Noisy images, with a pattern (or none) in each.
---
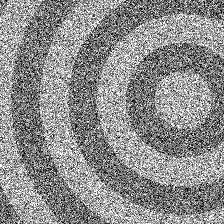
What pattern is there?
rings round one point
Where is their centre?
middle right
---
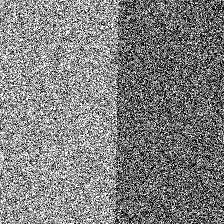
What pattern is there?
a sharp edge
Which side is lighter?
left
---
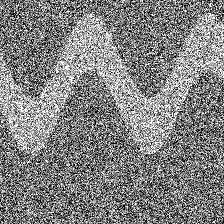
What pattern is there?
a wavy band
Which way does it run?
left to right
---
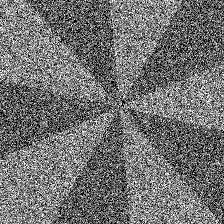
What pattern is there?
spokes from one point
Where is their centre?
centre
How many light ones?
5
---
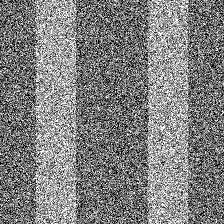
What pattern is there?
vertical stripes
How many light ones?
2
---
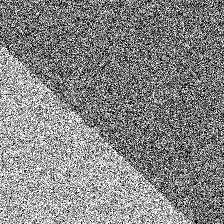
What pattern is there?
a sharp edge
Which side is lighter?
bottom left
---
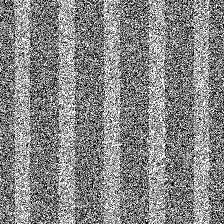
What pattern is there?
vertical stripes
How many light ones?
5
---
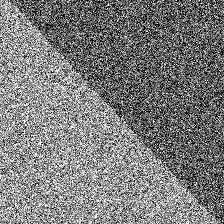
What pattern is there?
a sharp edge
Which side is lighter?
bottom left
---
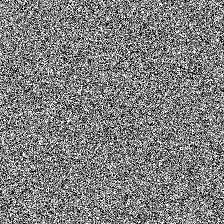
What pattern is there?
only noise
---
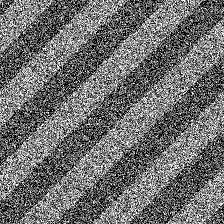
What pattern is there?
diagonal stripes
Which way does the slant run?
bottom left to top right
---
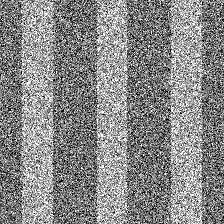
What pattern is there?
vertical stripes
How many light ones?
3
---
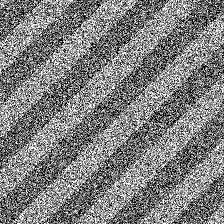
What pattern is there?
diagonal stripes
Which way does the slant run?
bottom left to top right
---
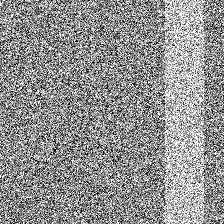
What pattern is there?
one vertical stripe
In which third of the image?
right
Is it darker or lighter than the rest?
lighter
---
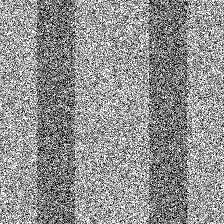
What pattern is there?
vertical stripes
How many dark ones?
2
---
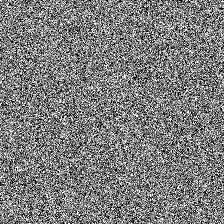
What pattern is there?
only noise
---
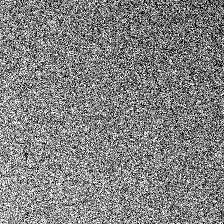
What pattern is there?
a smooth slope
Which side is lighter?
bottom left
